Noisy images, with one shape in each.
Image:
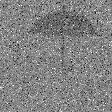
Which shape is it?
umbrella
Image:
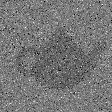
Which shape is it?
teapot
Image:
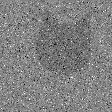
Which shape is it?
cat's head
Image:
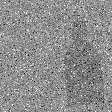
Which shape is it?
bottle
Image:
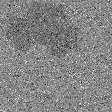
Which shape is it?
car
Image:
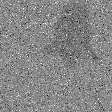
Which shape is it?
bell
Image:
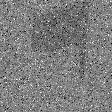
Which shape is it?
flag
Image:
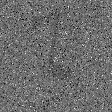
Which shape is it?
musical note
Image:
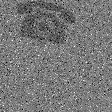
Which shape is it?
telephone
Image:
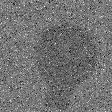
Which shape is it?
light bulb
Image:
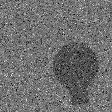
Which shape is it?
light bulb
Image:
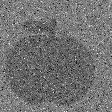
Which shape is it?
apple
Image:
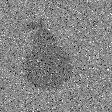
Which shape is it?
pear
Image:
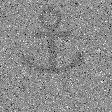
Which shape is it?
anchor
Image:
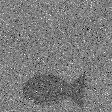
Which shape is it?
fish
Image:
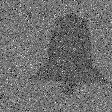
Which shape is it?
bell
